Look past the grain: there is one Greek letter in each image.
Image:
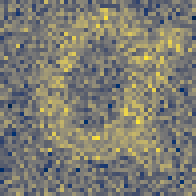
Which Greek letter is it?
alpha
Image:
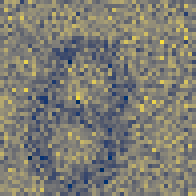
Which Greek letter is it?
theta
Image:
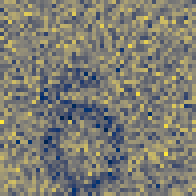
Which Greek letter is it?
delta
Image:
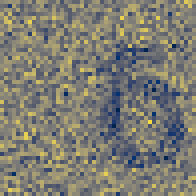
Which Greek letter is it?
delta
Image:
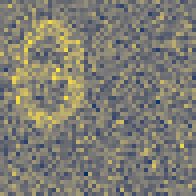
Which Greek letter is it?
theta
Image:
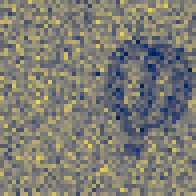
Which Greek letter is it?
phi
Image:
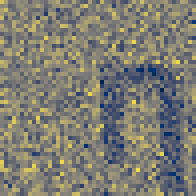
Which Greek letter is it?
eta
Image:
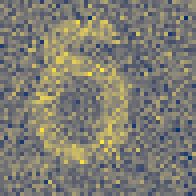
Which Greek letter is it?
delta
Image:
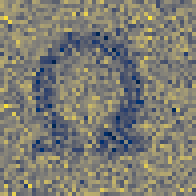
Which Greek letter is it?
omega
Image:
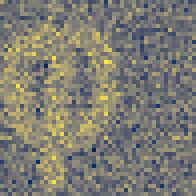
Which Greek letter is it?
phi
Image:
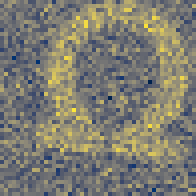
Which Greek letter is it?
omega
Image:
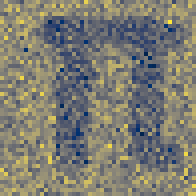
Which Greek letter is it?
pi
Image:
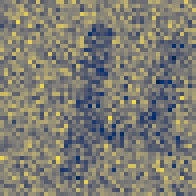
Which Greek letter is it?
mu
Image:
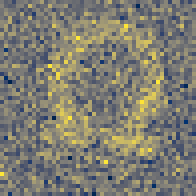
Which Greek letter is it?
omega
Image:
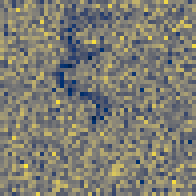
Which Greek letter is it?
xi
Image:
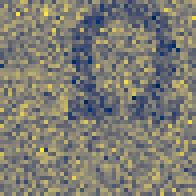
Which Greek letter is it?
omega
